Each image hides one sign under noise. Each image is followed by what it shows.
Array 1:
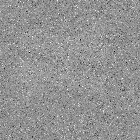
light not-equal sign
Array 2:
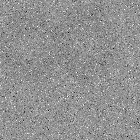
dark infinity sign
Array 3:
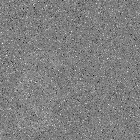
light section sign
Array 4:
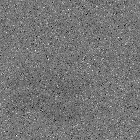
dark approximately sign
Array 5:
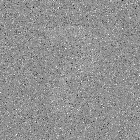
light question mark
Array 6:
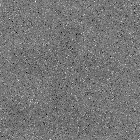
dark plus-minus sign
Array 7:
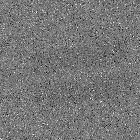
dark equals sign
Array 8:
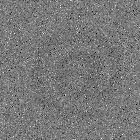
dark at sign
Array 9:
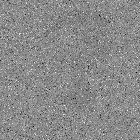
dark question mark
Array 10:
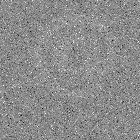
light at sign
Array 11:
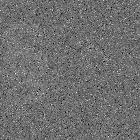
light section sign
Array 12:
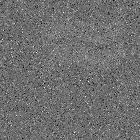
light approximately sign
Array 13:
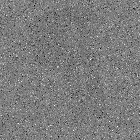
dark pilcrow
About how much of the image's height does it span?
nearly all
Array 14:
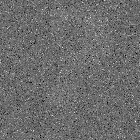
light question mark
